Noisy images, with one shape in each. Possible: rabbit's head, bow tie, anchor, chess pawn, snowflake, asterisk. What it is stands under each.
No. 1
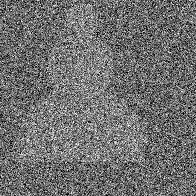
chess pawn
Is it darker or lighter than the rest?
lighter
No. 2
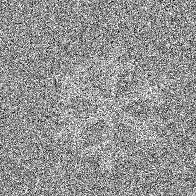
snowflake
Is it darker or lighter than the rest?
lighter
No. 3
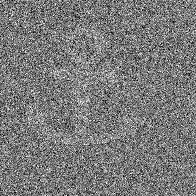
anchor
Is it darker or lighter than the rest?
lighter
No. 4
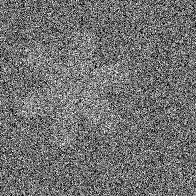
asterisk
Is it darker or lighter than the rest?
lighter
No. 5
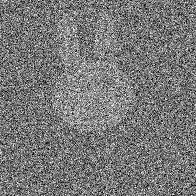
rabbit's head
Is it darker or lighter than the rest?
lighter
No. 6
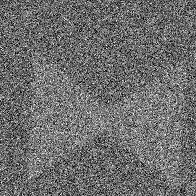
bow tie
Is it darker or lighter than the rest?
lighter
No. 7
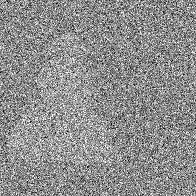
chess pawn
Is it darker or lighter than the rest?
lighter
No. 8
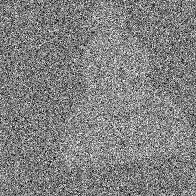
chess pawn
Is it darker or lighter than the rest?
lighter
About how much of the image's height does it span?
nearly all
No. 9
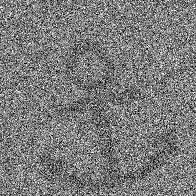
anchor
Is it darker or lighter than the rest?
darker
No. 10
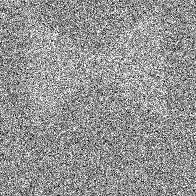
bow tie
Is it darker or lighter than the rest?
lighter
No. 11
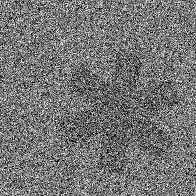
asterisk
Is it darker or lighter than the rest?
darker
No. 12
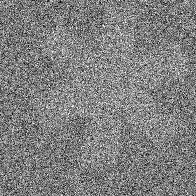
asterisk
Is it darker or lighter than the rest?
lighter
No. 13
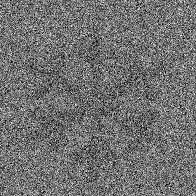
snowflake
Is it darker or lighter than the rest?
darker
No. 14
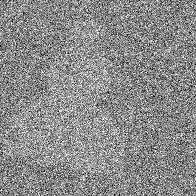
chess pawn
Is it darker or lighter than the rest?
lighter
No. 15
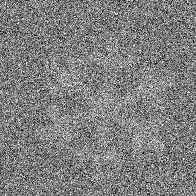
snowflake
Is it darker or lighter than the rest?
lighter
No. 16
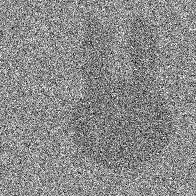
rabbit's head
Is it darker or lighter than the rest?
darker
